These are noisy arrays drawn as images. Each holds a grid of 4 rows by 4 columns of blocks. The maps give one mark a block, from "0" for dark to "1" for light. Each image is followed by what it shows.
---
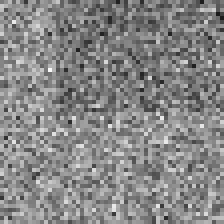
1 0 0 0
1 0 0 0
1 1 1 1
1 1 1 1
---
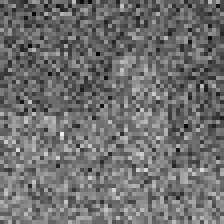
0 0 0 0
0 0 1 0
1 1 1 0
1 1 1 1
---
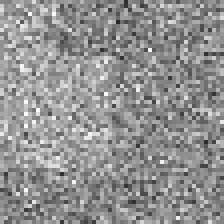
1 0 0 0
1 1 0 0
1 1 0 0
0 0 0 0
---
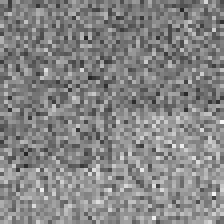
0 0 0 0
0 0 0 0
0 0 1 1
1 1 1 1
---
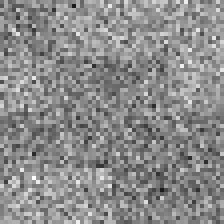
0 1 1 1
1 0 0 1
0 0 0 0
1 1 0 0
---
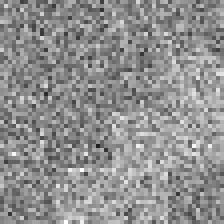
0 0 0 0
0 0 0 1
0 0 1 1
0 1 1 0
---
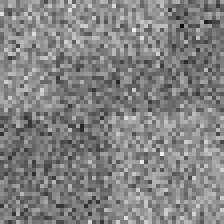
1 1 1 0
1 0 0 0
0 0 1 1
0 0 1 1
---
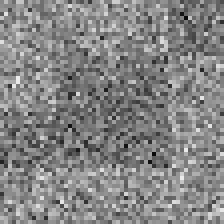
1 1 1 0
1 0 0 1
0 0 0 1
1 1 1 1
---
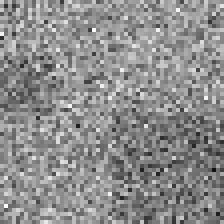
1 1 1 1
0 1 1 1
1 1 0 0
1 1 0 0
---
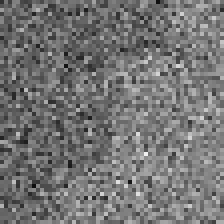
0 0 0 1
0 0 1 1
0 0 1 1
0 1 1 1
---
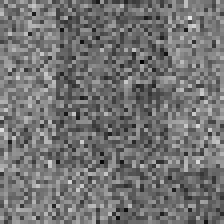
1 0 0 1
1 0 0 1
1 0 0 1
1 1 0 0
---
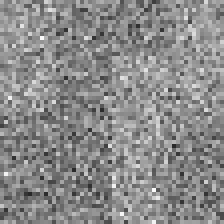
1 0 0 1
1 0 1 1
0 0 1 0
0 0 1 0
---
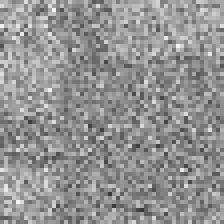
1 0 1 1
1 0 0 0
0 0 0 0
1 0 0 0
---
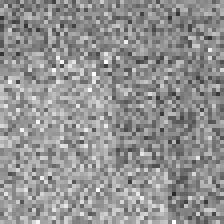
0 0 0 0
1 1 0 0
1 1 0 0
1 1 1 0
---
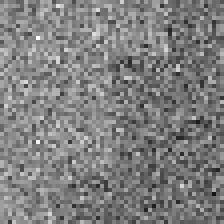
1 1 1 0
1 1 0 0
1 1 0 0
1 0 0 0
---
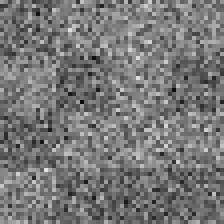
0 1 1 1
1 0 1 0
0 1 1 1
1 0 0 0
